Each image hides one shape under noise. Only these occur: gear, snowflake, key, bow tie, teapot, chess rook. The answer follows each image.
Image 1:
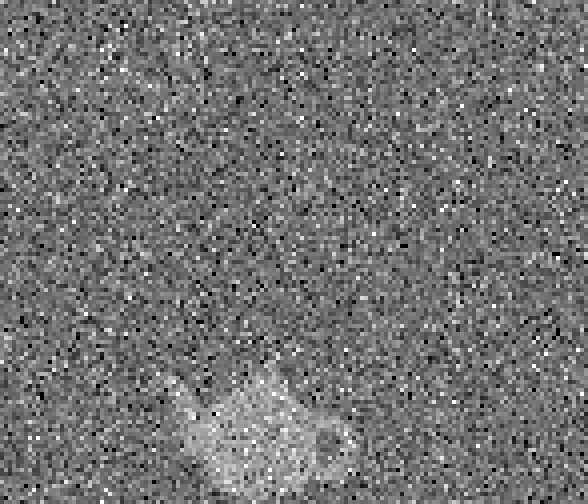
teapot
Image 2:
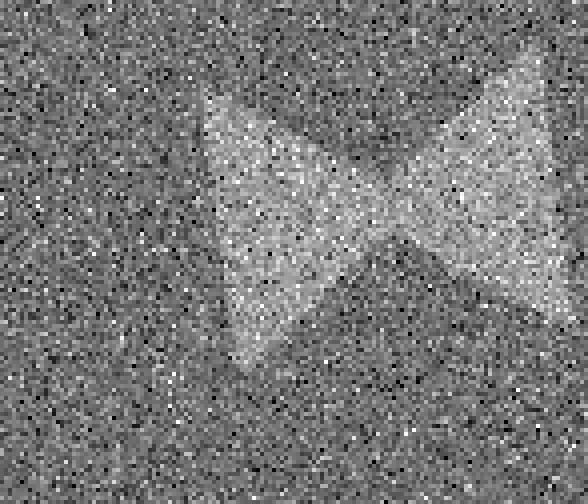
bow tie
